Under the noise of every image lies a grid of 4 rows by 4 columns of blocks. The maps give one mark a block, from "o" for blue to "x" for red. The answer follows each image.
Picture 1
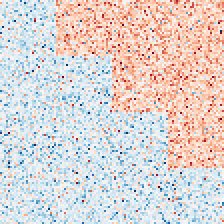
o x x x
o o x x
o o o x
o o o o
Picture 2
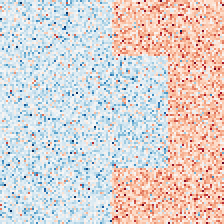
o o x x
o o o x
o o o x
o o x x
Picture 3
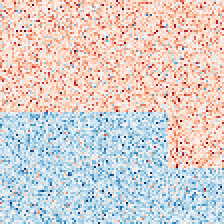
x x x x
x x x x
o o o x
o o o o
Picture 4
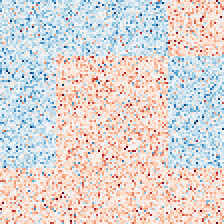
o o o x
o x x o
o x x o
x x x x
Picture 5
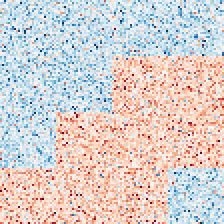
o o o o
o o x x
o x x x
x x x o
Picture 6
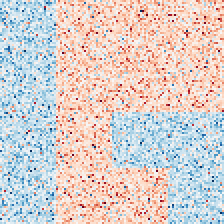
o x x x
o x x x
o x o o
o x x o
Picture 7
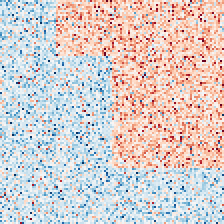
o x x x
o o x x
o o x x
o o o o
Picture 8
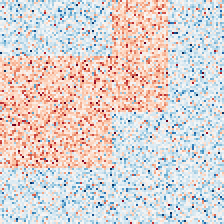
o o x o
x x x o
x x o o
o o o o
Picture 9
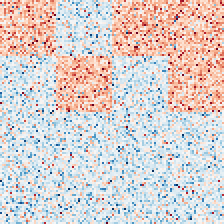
x o x x
o x o x
o o o o
o o o o
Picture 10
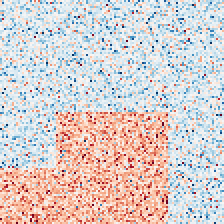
o o o o
o o o o
o x x o
x x x o
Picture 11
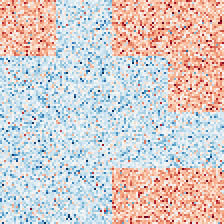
x o x x
o o o x
o o o o
o o x x
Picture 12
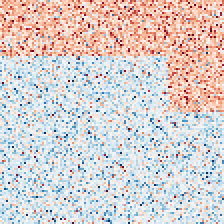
x x x x
o o o x
o o o o
o o o o
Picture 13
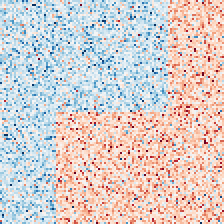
o o o x
o o o x
o x x x
o x x x
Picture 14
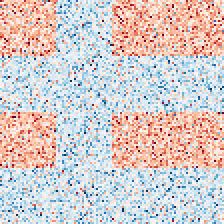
x o x x
o o o o
x o x x
o o o o
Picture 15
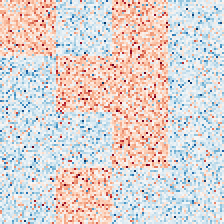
x o x o
o x x o
o o x o
o x o o
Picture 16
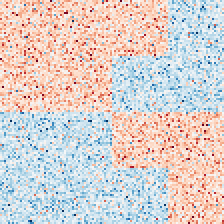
x x x o
x x o o
o o x x
o o o x
